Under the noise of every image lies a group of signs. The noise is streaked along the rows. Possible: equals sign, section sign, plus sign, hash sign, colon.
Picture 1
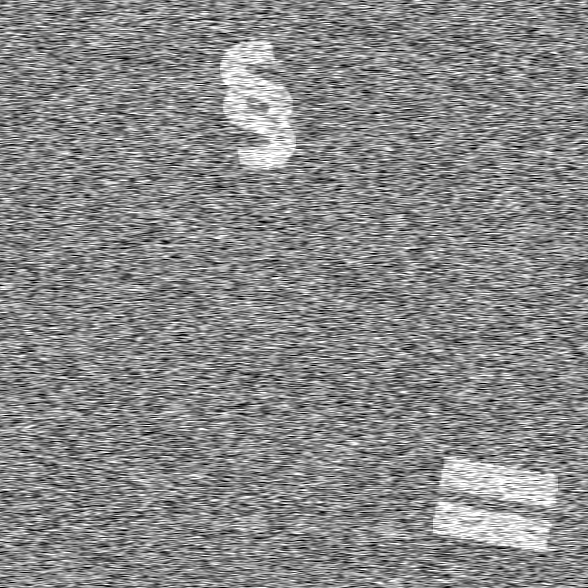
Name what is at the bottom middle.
nothing
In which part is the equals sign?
bottom right
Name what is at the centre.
nothing
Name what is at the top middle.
section sign
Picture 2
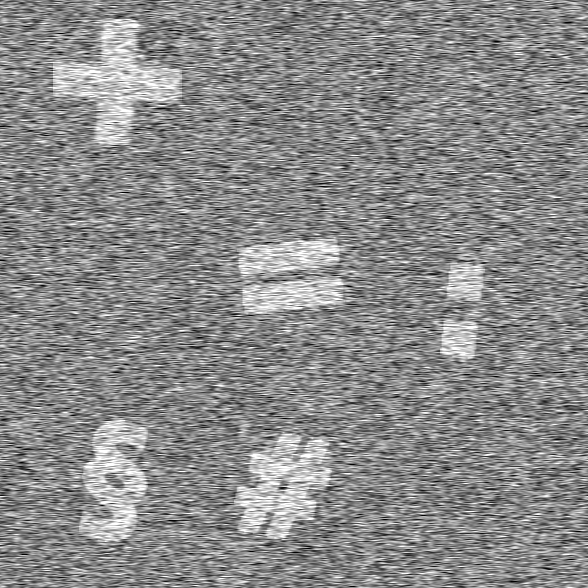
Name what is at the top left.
plus sign
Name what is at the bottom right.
nothing
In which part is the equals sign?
centre
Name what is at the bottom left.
section sign
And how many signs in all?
5
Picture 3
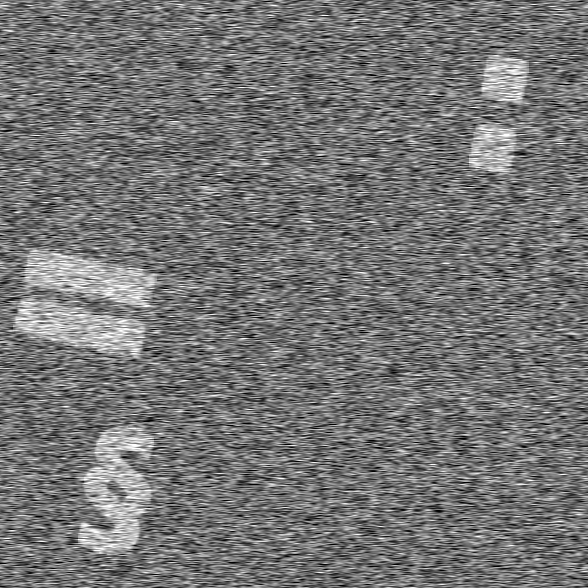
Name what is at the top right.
colon
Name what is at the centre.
nothing
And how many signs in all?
3
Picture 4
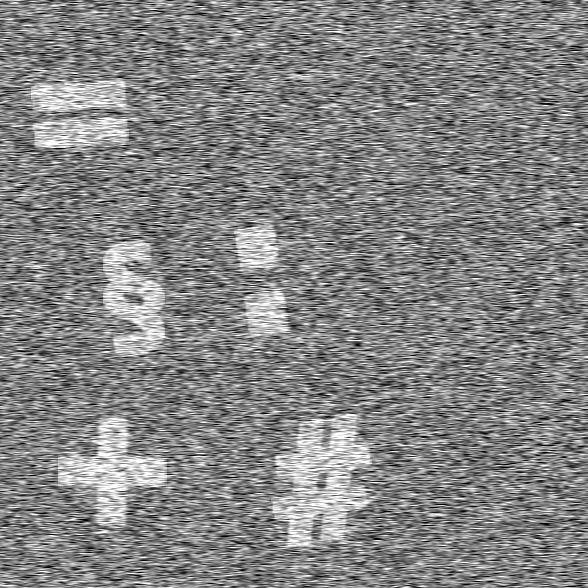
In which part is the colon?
centre
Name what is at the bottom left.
plus sign
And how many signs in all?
5
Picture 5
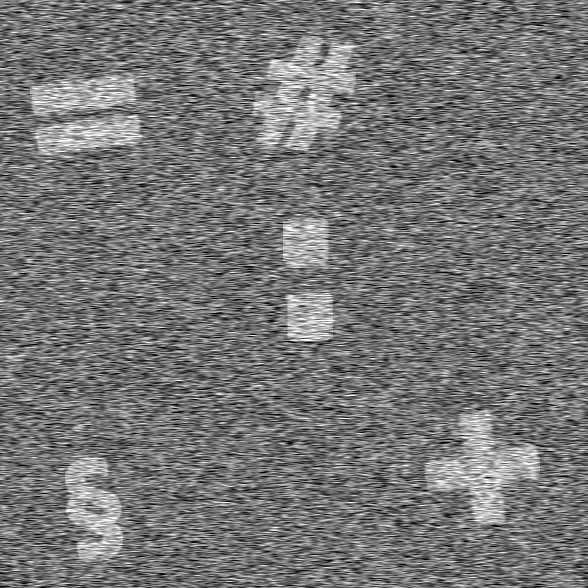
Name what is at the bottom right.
plus sign
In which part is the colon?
centre
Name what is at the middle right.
nothing
